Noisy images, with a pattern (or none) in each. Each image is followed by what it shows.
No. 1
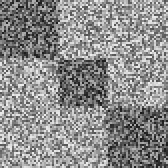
blocks along the diagonal
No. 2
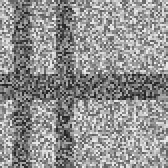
bands of rows crossing bands of columns
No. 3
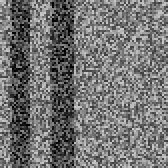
bands of columns
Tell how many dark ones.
2
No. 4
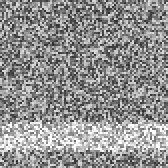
one band of rows
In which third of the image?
bottom
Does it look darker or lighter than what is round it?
lighter
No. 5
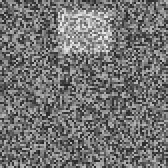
one block
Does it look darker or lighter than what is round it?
lighter
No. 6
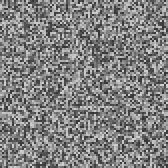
only noise
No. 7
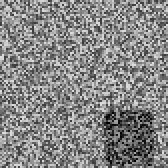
one block
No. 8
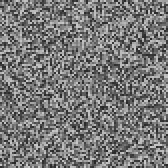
only noise
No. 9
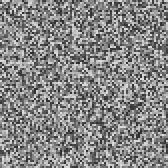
only noise
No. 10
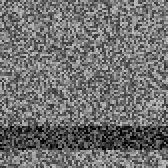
one band of rows
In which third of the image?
bottom
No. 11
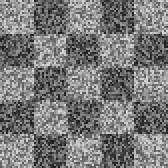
a checkerboard
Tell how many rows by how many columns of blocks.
5 by 5
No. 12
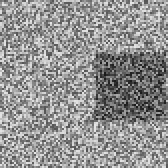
one block
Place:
middle right
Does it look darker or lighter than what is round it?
darker
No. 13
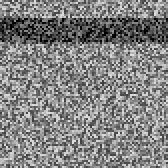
one band of rows
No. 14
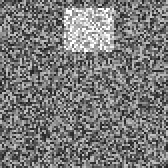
one block
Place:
top middle
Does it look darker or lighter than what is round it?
lighter
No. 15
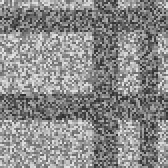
bands of rows crossing bands of columns
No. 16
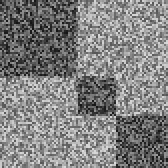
blocks along the diagonal
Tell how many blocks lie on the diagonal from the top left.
3
